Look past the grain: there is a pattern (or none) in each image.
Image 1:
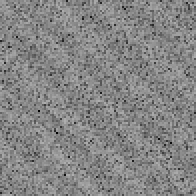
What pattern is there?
diagonal stripes
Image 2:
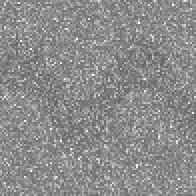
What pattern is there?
a wavy band
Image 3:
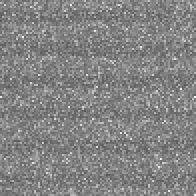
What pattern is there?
horizontal stripes
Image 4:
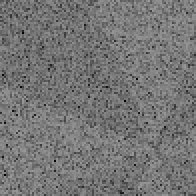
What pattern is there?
spokes from one point
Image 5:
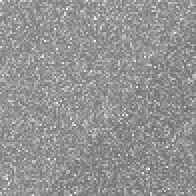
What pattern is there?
a sharp edge
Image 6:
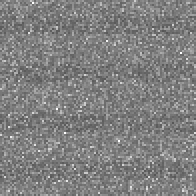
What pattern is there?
horizontal stripes
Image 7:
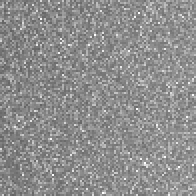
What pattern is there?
a smooth slope
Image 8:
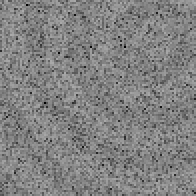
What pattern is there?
rings round one point
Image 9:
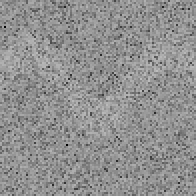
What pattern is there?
a wavy band
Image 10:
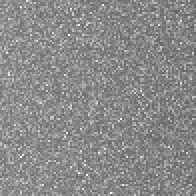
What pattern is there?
a smooth slope
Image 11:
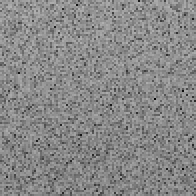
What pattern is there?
a smooth slope
